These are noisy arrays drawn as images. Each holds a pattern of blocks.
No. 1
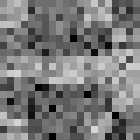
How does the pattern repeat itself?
top and bottom mirror each other
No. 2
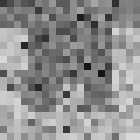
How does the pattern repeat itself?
left and right mirror each other
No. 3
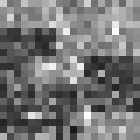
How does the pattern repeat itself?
no symmetry
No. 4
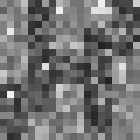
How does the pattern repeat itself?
the same after a half turn
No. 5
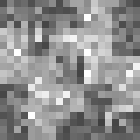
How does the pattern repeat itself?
the same after a half turn
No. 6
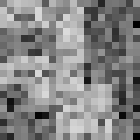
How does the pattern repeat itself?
no symmetry
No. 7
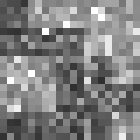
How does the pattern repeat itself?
no symmetry
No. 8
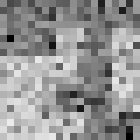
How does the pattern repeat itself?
no symmetry
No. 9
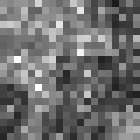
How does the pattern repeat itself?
mirrored about the diagonal from the top left
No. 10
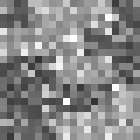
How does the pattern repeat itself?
no symmetry
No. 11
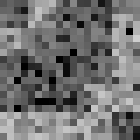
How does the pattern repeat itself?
mirrored about the diagonal from the top left
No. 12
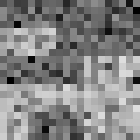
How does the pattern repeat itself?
no symmetry
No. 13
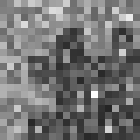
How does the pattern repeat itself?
mirrored about the diagonal from the top left
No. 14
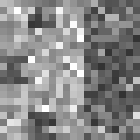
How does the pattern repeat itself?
top and bottom mirror each other
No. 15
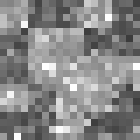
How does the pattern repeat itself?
mirrored about the diagonal from the top left
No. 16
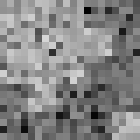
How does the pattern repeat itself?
mirrored about the diagonal from the top left
